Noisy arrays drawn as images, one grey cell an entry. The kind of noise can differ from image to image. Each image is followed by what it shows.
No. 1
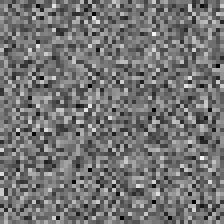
low rank plus noise
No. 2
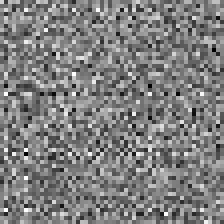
low rank plus noise
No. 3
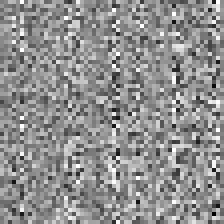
columns of uneven size
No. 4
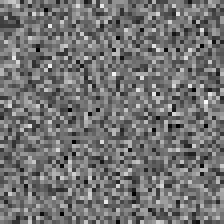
independent entries
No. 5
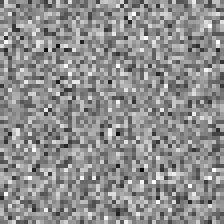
low rank plus noise
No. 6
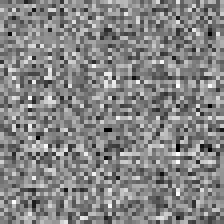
low rank plus noise
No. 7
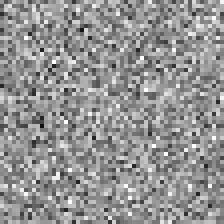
independent entries
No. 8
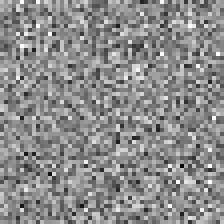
low rank plus noise
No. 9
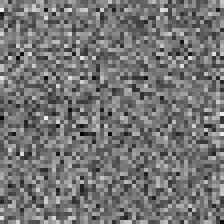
low rank plus noise
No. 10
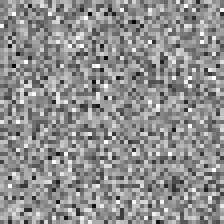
independent entries
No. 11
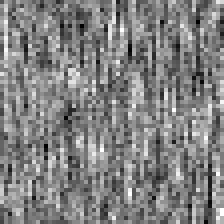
streaked along the columns
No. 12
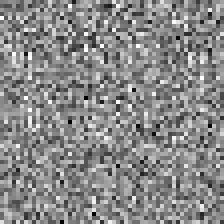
low rank plus noise
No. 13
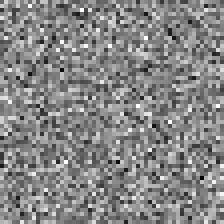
independent entries
